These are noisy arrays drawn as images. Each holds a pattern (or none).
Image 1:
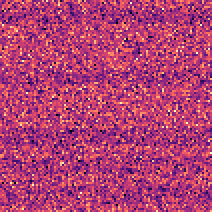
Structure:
bands of rows
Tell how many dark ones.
5
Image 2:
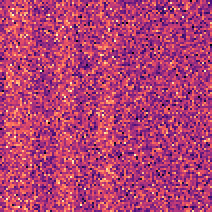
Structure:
bands of columns
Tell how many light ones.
3
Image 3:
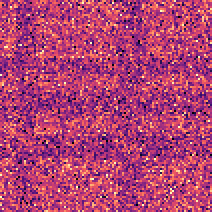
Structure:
bands of rows crossing bands of columns
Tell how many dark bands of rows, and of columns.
3 and 2
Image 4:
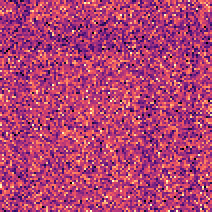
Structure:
bands of rows crossing bands of columns
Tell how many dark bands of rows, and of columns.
1 and 3
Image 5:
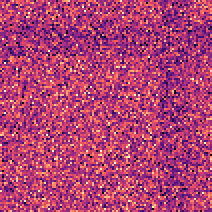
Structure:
bands of rows crossing bands of columns
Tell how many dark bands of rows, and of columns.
1 and 1
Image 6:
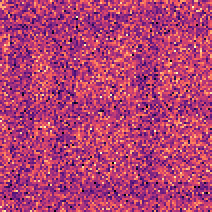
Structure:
bands of rows crossing bands of columns
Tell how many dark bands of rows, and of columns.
3 and 3
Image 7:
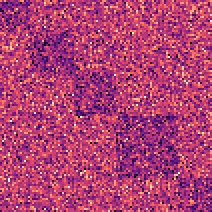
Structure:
blocks along the diagonal
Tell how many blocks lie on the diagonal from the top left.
5
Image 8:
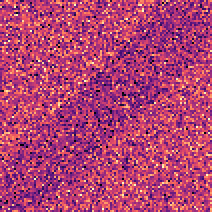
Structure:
a diagonal band
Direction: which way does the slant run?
bottom left to top right
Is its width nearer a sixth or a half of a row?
a half
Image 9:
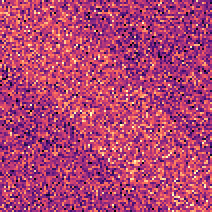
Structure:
a diagonal band
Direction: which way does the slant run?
top left to bottom right
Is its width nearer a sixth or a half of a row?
a half
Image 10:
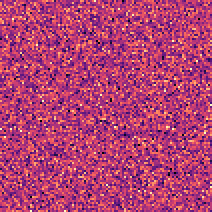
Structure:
only noise
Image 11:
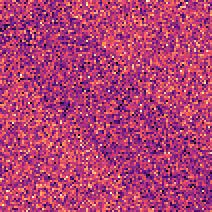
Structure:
a diagonal band
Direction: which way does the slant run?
top left to bottom right
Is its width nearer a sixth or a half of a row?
a half
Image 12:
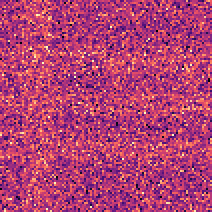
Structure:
bands of rows crossing bands of columns
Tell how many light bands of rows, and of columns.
3 and 1
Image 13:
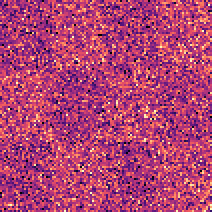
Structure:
a checkerboard
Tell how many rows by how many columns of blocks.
3 by 4
